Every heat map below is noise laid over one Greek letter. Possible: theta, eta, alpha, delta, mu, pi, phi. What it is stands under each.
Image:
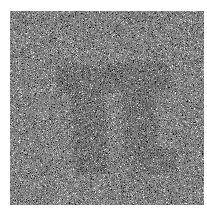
pi
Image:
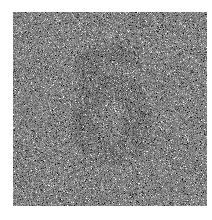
delta
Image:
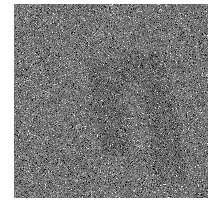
eta
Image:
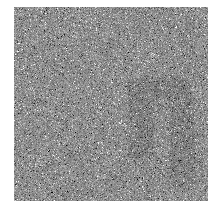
eta
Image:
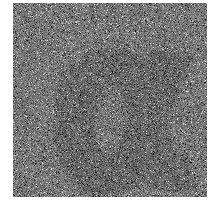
alpha
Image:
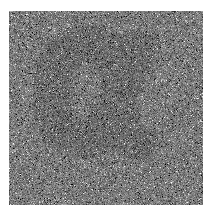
alpha
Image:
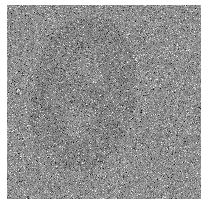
theta
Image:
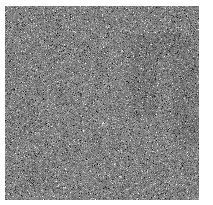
eta
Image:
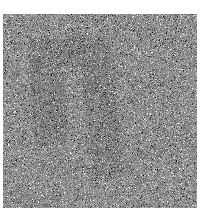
eta
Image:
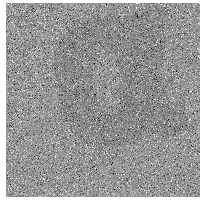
alpha
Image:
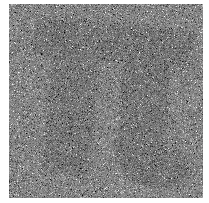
pi
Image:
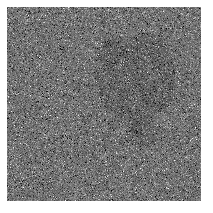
phi
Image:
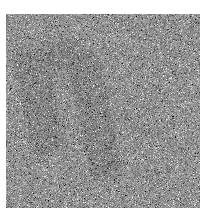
eta
